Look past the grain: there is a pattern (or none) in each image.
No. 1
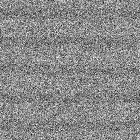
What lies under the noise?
horizontal stripes
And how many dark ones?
5
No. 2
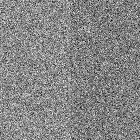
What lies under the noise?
a sharp edge
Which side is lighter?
left
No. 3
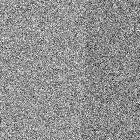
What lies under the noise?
a sharp edge
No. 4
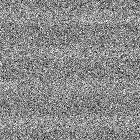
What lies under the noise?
horizontal stripes
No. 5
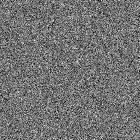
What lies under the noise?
only noise
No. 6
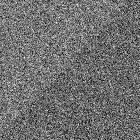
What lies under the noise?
a sharp edge
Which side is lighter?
top left
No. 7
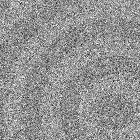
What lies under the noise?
rings round one point
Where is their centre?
bottom right
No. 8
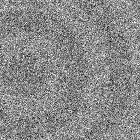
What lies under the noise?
rings round one point
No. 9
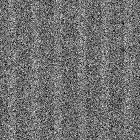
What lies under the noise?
vertical stripes
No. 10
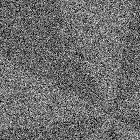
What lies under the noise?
spokes from one point
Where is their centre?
bottom right
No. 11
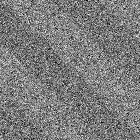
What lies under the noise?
diagonal stripes
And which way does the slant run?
top left to bottom right
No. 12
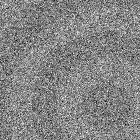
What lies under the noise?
rings round one point
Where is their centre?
bottom right
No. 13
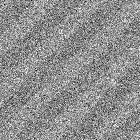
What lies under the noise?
diagonal stripes
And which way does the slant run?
bottom left to top right
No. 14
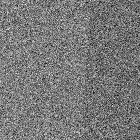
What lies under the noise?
a sharp edge
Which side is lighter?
left
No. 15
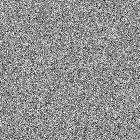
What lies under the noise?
only noise
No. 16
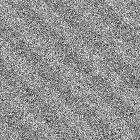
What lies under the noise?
diagonal stripes
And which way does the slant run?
top left to bottom right
